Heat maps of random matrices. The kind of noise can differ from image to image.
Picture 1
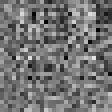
low rank plus noise
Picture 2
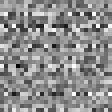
rows of uneven size
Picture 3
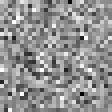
independent entries
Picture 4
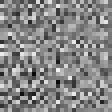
low rank plus noise
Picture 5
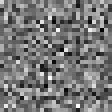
low rank plus noise
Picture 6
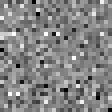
heavy tails
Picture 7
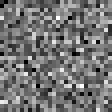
independent entries
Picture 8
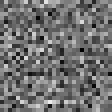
low rank plus noise
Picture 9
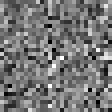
low rank plus noise
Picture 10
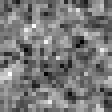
blotchy
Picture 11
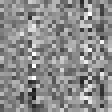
columns of uneven size
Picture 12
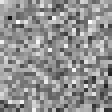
independent entries
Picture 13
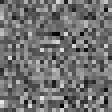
low rank plus noise
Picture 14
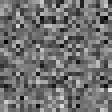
low rank plus noise
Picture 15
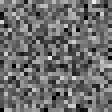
independent entries
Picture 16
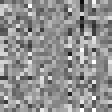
columns of uneven size
